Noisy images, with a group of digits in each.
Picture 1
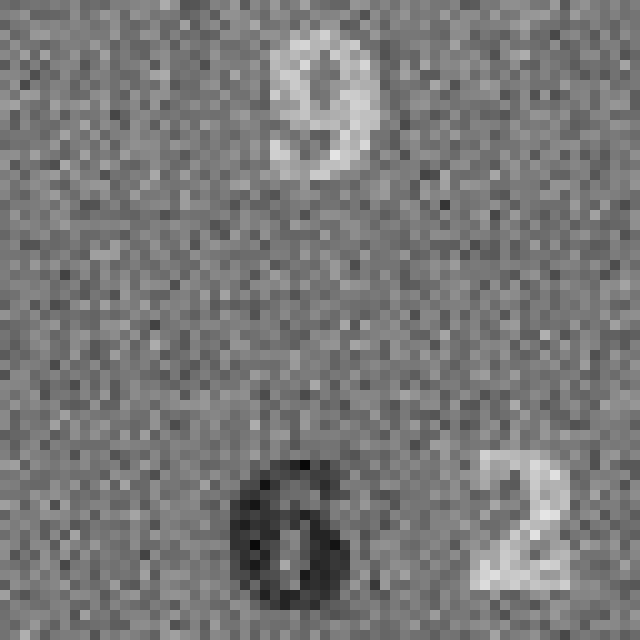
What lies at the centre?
nothing
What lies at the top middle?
9
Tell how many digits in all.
3
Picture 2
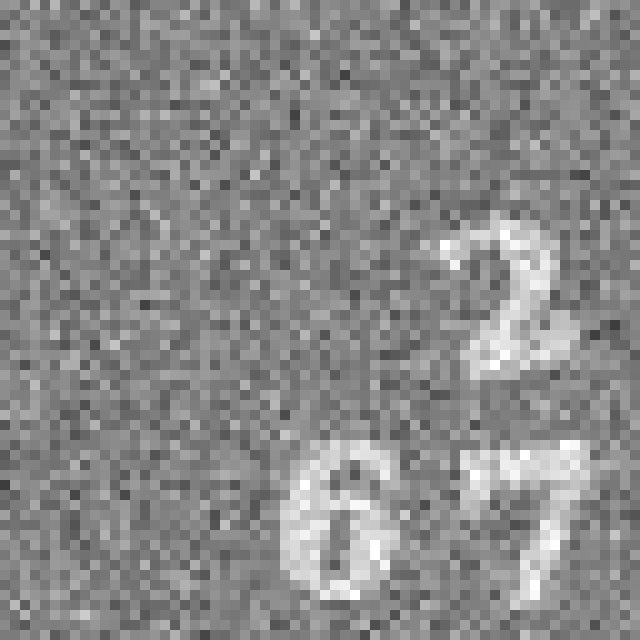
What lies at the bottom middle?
6
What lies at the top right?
nothing
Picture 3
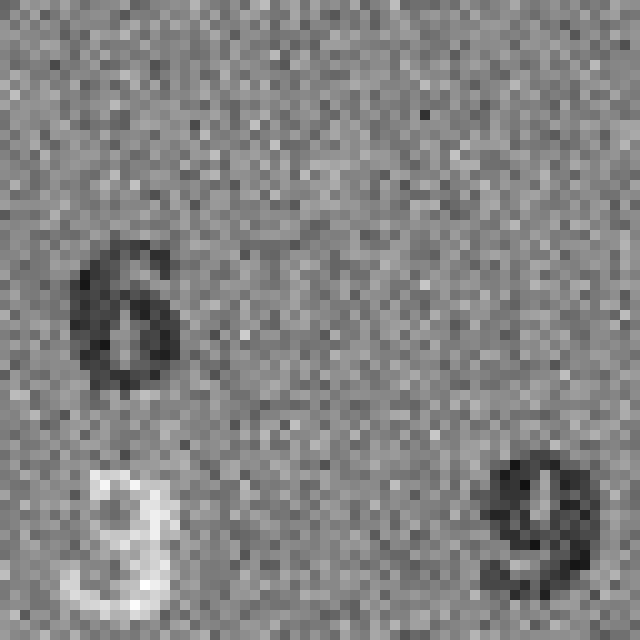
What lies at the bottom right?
9
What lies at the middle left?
6
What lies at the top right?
nothing
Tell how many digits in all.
3
